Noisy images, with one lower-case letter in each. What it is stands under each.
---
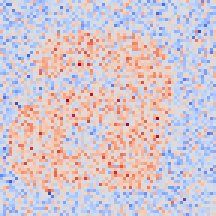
red a
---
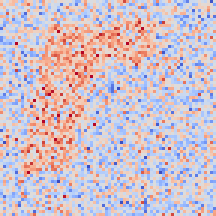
red r
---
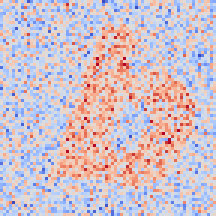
red b
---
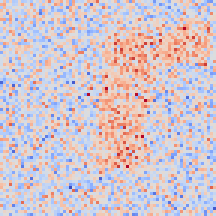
red r
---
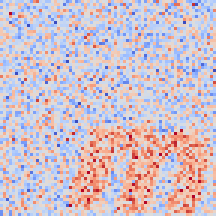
red m
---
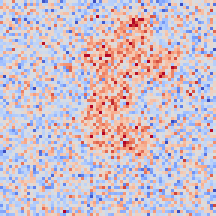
red t
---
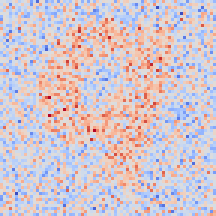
red q
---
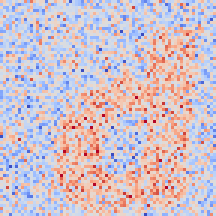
red d
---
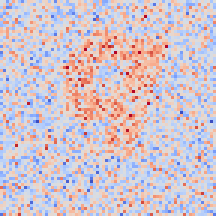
red q
